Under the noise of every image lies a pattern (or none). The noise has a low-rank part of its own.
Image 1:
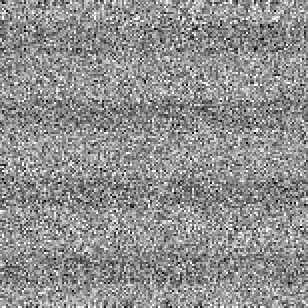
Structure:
horizontal stripes
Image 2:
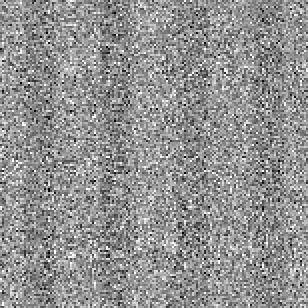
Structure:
vertical stripes
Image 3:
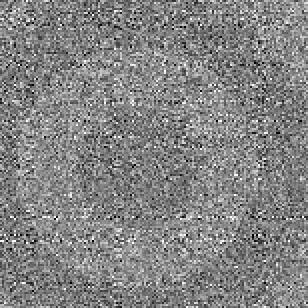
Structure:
rings round one point
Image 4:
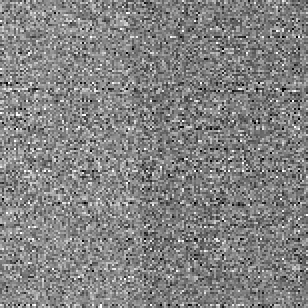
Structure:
a sharp edge
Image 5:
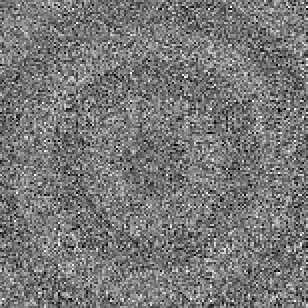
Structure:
rings round one point
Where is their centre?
centre
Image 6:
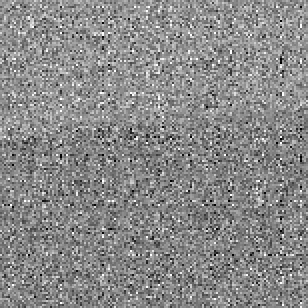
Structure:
a sharp edge
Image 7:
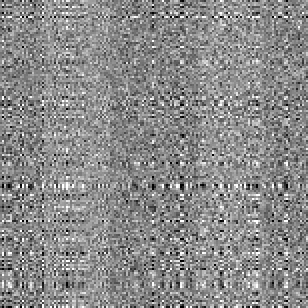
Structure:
vertical stripes
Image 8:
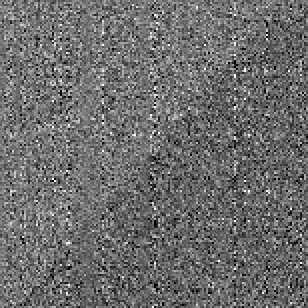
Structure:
a sharp edge
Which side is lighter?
top left
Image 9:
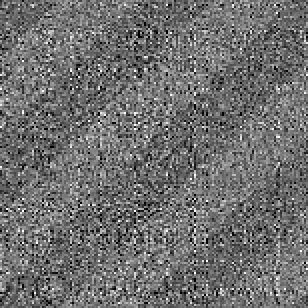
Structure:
diagonal stripes
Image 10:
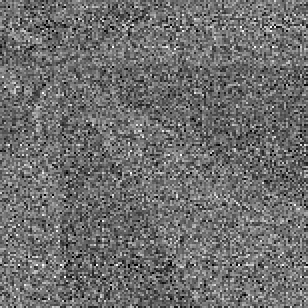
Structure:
spokes from one point
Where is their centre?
top left
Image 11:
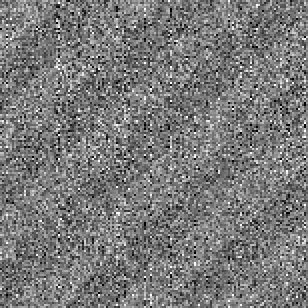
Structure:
diagonal stripes
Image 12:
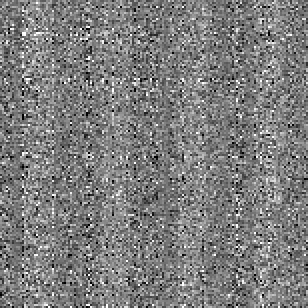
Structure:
vertical stripes
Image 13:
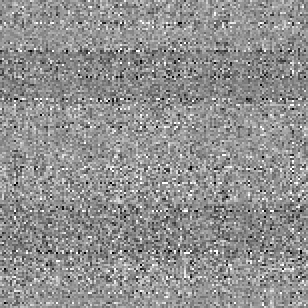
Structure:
horizontal stripes
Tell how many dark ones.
2
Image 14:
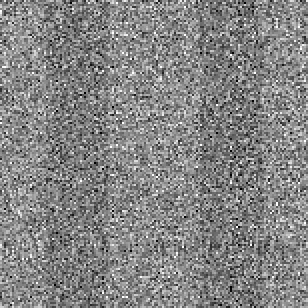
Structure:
vertical stripes
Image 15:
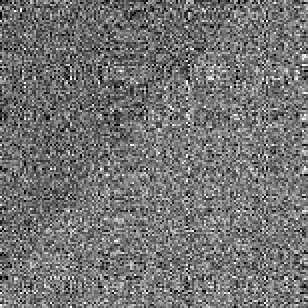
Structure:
a sharp edge
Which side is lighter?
bottom right
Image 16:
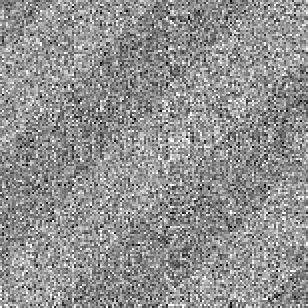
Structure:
diagonal stripes
